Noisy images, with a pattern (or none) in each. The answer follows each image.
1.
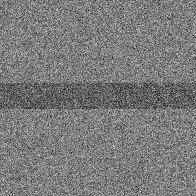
one horizontal stripe
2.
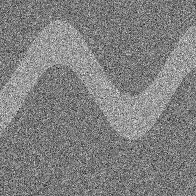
a wavy band
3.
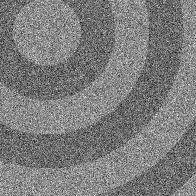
rings round one point
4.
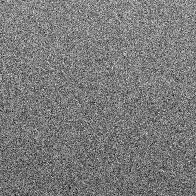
a smooth slope
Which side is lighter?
top
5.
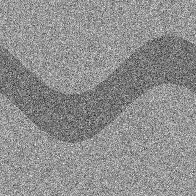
a wavy band
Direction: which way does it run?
left to right
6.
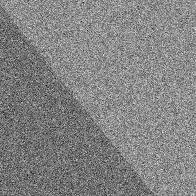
a sharp edge
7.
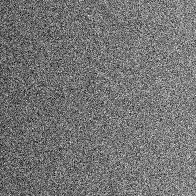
a smooth slope
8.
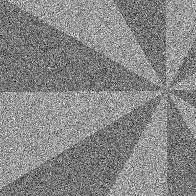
spokes from one point
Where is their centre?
middle right
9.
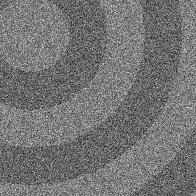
rings round one point
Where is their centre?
top left
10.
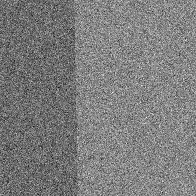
a sharp edge
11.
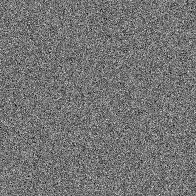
only noise
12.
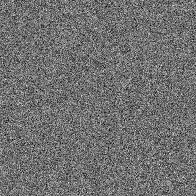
only noise
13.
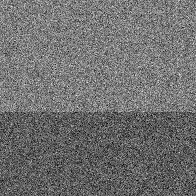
a sharp edge
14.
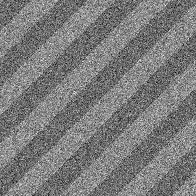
diagonal stripes
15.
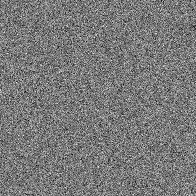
only noise
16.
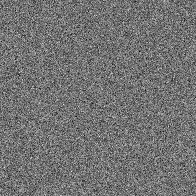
only noise
